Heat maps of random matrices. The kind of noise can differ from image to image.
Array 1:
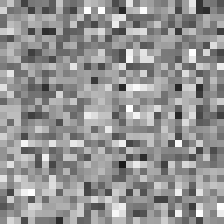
low rank plus noise
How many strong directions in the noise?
one
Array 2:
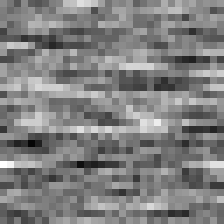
streaked along the rows
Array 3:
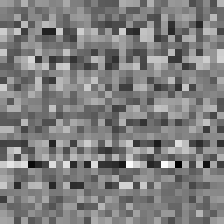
rows of uneven size
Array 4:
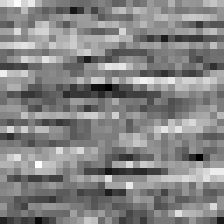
streaked along the rows
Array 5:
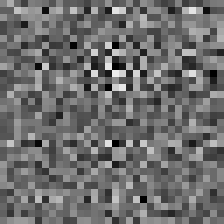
low rank plus noise
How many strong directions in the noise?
one
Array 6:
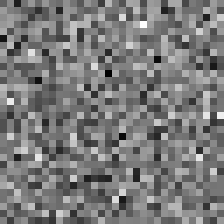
independent entries
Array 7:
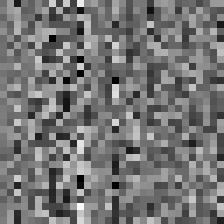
columns of uneven size
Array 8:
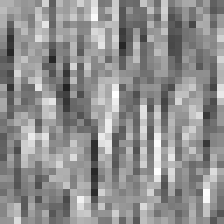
streaked along the columns
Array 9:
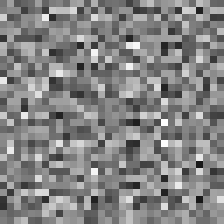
low rank plus noise
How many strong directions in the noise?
two
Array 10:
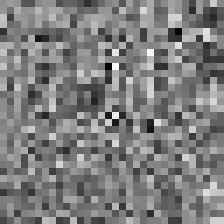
low rank plus noise
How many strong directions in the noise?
three or four
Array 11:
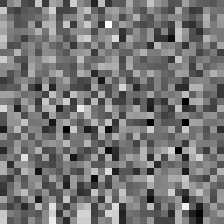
low rank plus noise
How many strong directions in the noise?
two
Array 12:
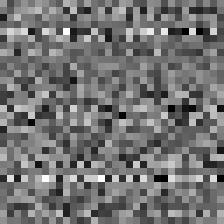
rows of uneven size
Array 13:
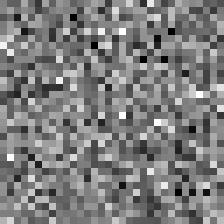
independent entries
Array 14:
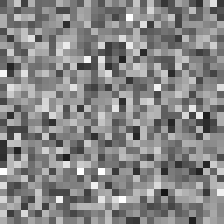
independent entries
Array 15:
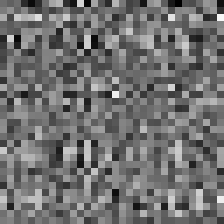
low rank plus noise
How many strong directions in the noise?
two
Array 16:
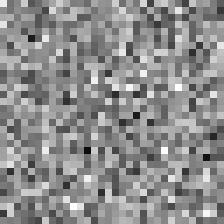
independent entries
